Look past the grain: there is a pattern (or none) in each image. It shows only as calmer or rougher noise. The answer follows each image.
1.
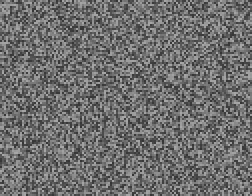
only noise
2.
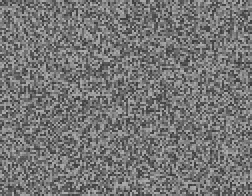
only noise
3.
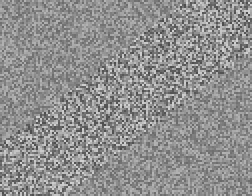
a diagonal band
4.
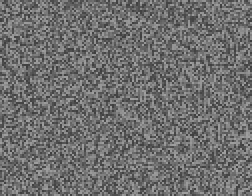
only noise
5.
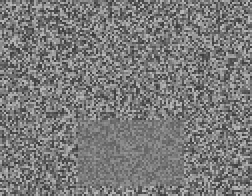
one block
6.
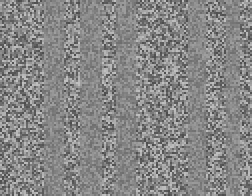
bands of columns
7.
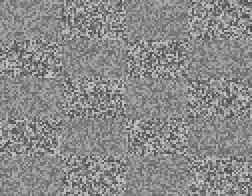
a checkerboard
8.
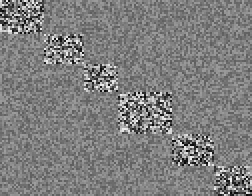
blocks along the diagonal
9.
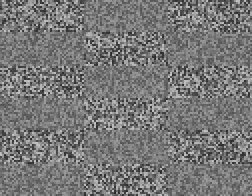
a checkerboard
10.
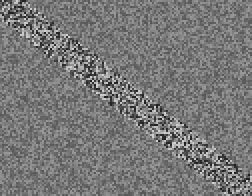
a diagonal band
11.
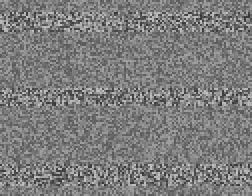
bands of rows
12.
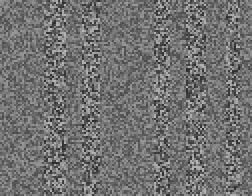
bands of columns
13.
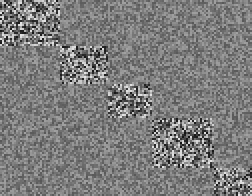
blocks along the diagonal
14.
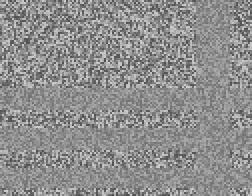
bands of rows crossing bands of columns
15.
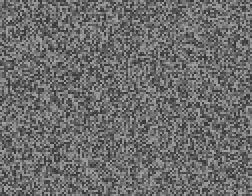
only noise
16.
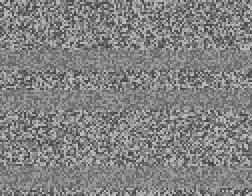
bands of rows
